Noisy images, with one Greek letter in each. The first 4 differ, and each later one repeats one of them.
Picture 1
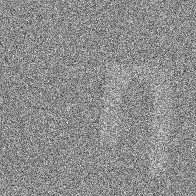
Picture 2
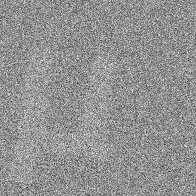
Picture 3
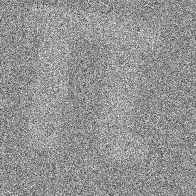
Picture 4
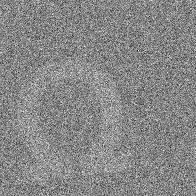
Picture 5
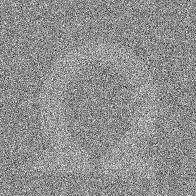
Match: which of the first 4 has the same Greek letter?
4
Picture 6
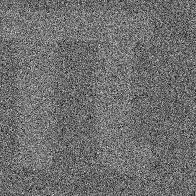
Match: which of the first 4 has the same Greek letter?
3
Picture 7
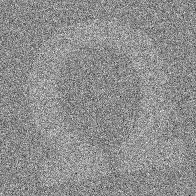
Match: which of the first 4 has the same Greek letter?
4
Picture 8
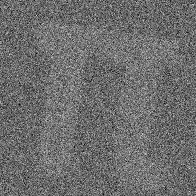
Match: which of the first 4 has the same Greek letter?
3
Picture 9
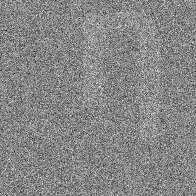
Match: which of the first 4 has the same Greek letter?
1
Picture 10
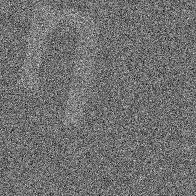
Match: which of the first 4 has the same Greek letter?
1
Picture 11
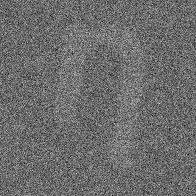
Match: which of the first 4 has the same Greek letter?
1
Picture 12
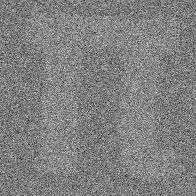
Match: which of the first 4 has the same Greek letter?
3
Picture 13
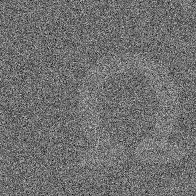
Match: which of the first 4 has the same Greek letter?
4
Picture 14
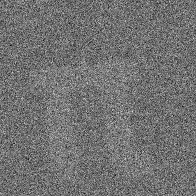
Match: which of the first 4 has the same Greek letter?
3
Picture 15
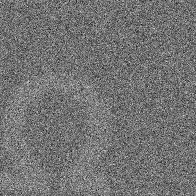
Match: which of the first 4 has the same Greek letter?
4
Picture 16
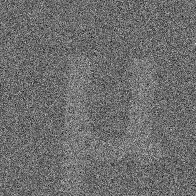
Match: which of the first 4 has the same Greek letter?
2
